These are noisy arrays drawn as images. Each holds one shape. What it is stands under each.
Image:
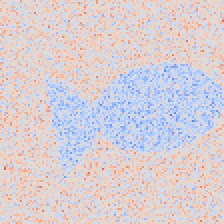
fish
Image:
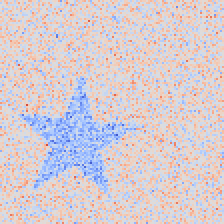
star
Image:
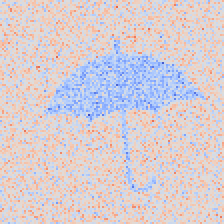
umbrella
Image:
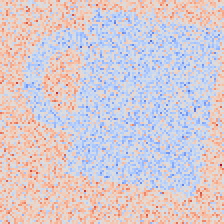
cup
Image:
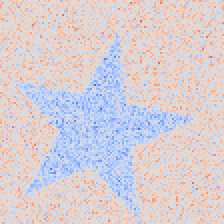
star
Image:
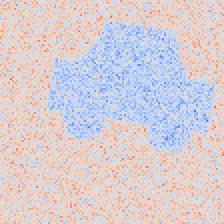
car
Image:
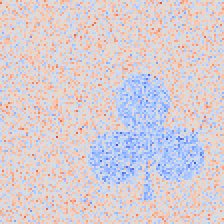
club
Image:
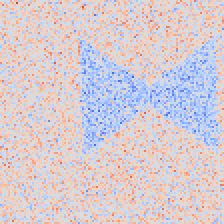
bow tie
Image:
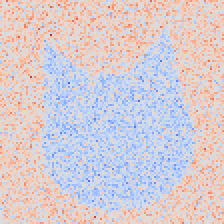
cat's head
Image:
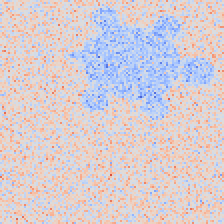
turtle
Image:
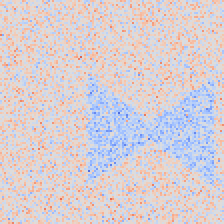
bow tie
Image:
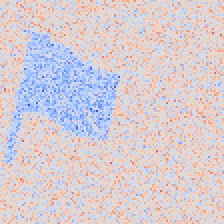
flag
